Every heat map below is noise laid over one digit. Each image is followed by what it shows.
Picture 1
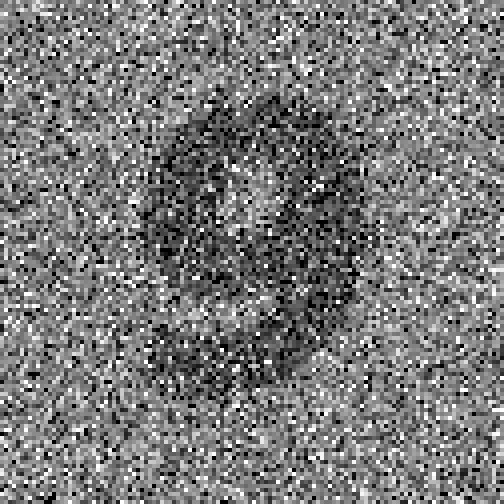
9
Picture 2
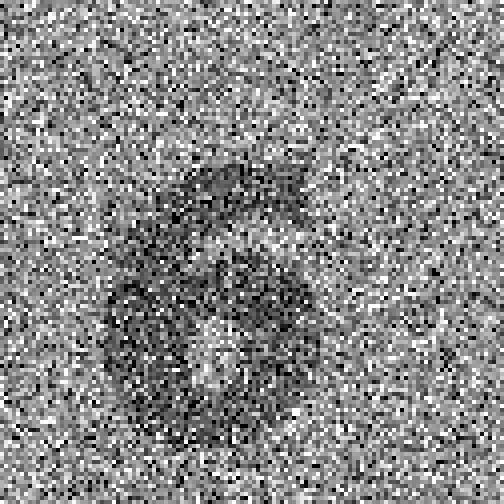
6
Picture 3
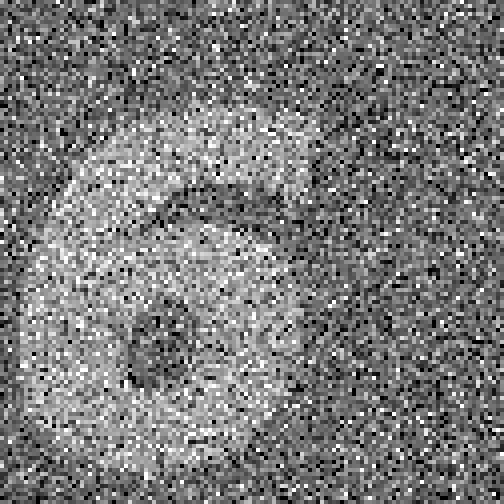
6
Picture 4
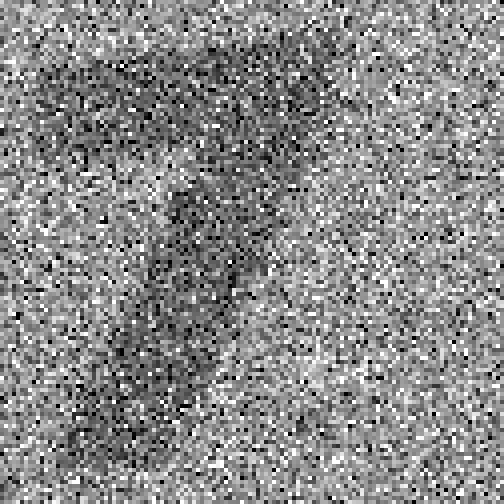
7
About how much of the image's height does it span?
nearly all
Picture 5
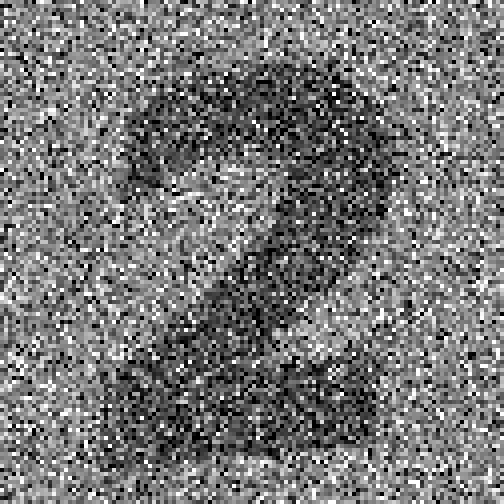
2
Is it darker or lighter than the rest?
darker
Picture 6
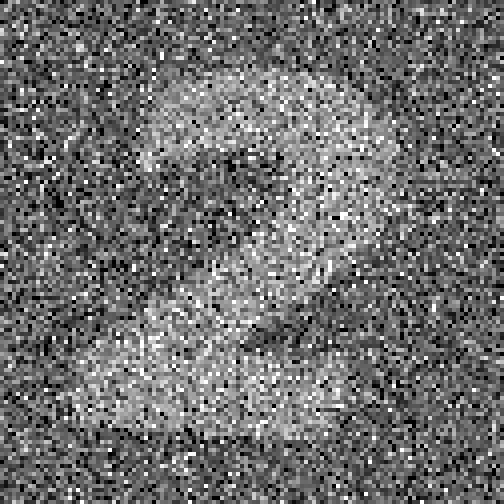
2
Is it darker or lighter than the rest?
lighter
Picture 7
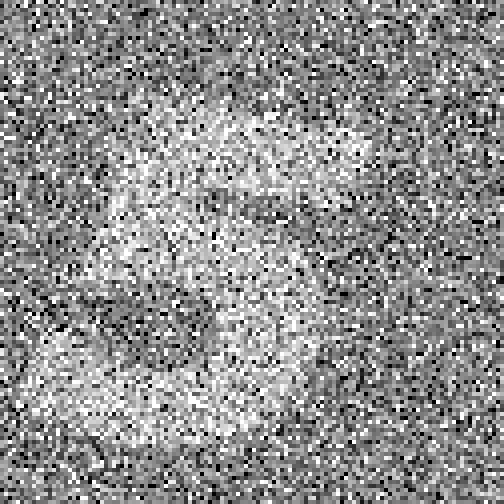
5
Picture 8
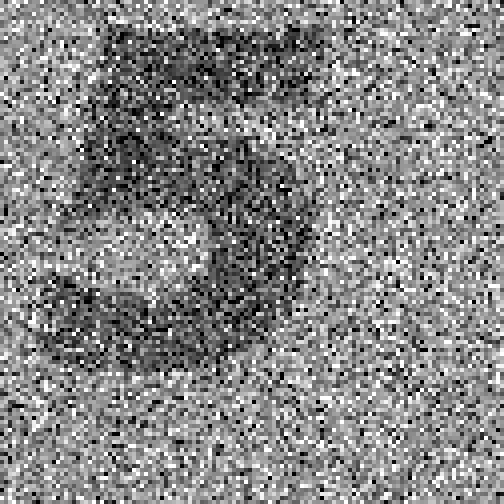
5
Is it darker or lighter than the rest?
darker
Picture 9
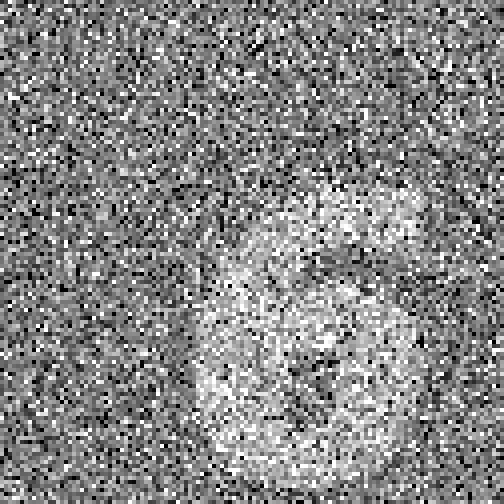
6
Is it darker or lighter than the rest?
lighter
